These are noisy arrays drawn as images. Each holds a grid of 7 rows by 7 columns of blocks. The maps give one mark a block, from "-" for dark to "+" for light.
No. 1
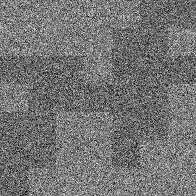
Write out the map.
+++++--
++++--+
---+---
+-----+
--++--+
--++-++
-++++++
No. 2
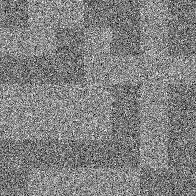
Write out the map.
-++--+-
++-+-+-
---++++
++++-+-
++++-+-
-----+-
-++++--
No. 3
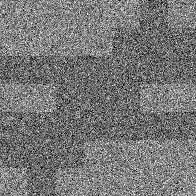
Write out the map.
+++++-+
++++---
-------
++---++
-------
---++++
+-+++++
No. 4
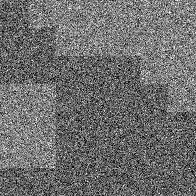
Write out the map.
-++++++
--+++++
-----++
++----+
++-----
++-----
-------
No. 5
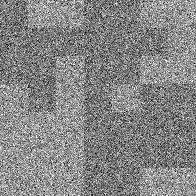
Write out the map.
-++--++
------+
--+--++
+-+-+--
+++----
+++----
+++--++
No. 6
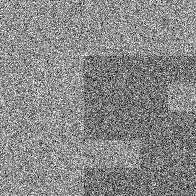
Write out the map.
+++++++
+++++++
+++----
+++---+
+++----
+++++--
+++----
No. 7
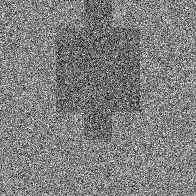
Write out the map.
+++-+++
++---++
++---++
++---++
+++-+++
+++++++
+++++++
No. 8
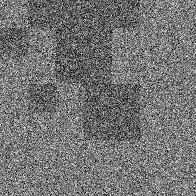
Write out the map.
+----++
-+--+++
++--+++
+-+--++
+++--++
+++++++
+++++++
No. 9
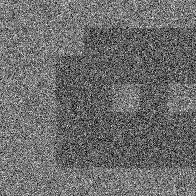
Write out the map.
+++++++
+++----
++-----
++--+-+
++-----
++-----
+++++++
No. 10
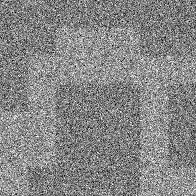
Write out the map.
-------
--+++--
-++++++
-+---+-
++---+-
++---+-
+----++
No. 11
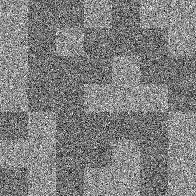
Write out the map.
+--+-++
+-+---+
+---+--
+--+++-
-+----+
++--+-+
-+-++-+
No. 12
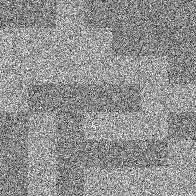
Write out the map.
--+----
++++---
++++++-
+----++
-+-+++-
-+----+
-+-++++
